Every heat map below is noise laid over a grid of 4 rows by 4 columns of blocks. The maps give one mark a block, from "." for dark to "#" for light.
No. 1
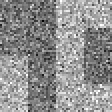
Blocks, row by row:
. . # #
. . # .
# . # .
# . # #
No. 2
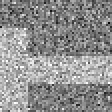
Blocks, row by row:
. . . .
# . . .
# # # #
# . . .
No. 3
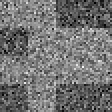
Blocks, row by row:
# # . .
. # # #
# # # #
. # . .
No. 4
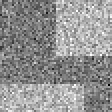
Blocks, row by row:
. . # #
. . # #
. . . .
# # # .
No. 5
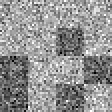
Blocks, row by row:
# # # #
# # . #
. # # .
. # . #
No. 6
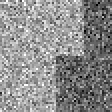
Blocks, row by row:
# # # .
# # # .
# # . .
# # . .
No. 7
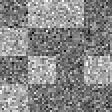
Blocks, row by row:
. # # .
# . . .
. # . #
# . . .
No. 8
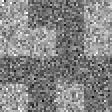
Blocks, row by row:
# . . #
# # . #
. . . .
# . # .
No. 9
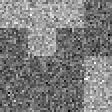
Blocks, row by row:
# # # .
. # . .
. . . #
. . . #
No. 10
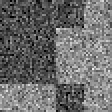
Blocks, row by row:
. . . #
. . # #
. . # #
# # . #
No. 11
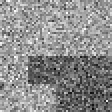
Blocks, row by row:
# # # #
# # # #
# . . .
# # . .
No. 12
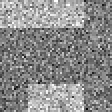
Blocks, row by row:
# # # .
. . . .
. . . .
. # # .
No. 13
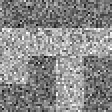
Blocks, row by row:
. . . .
# # # #
# . # .
. . # .
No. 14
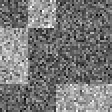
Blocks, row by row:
. # . .
# . . .
# . . .
. . # #
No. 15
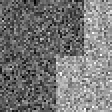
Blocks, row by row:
. . . #
. . . #
. . # #
. . # #
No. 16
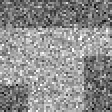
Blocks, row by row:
. . . .
# # # #
# # # .
. # # .
